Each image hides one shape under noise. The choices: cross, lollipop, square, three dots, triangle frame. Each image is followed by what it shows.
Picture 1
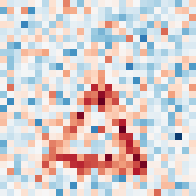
red triangle frame
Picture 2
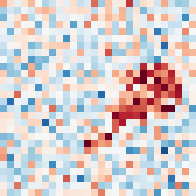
red lollipop
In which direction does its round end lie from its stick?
up and right
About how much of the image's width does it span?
half
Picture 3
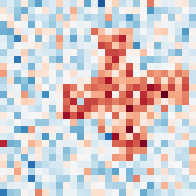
red cross
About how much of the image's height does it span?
two thirds
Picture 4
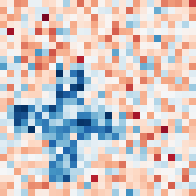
blue cross
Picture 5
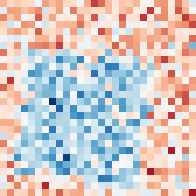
blue square
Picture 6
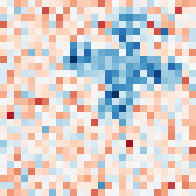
blue cross
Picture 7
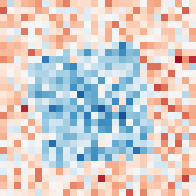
blue square
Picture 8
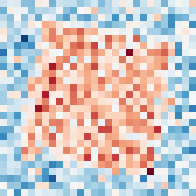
red square
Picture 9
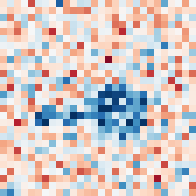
blue lollipop
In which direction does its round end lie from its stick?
right
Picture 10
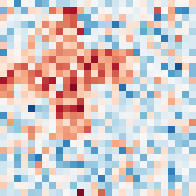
red cross
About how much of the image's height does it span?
two thirds
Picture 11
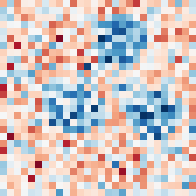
blue three dots
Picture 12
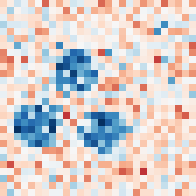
blue three dots
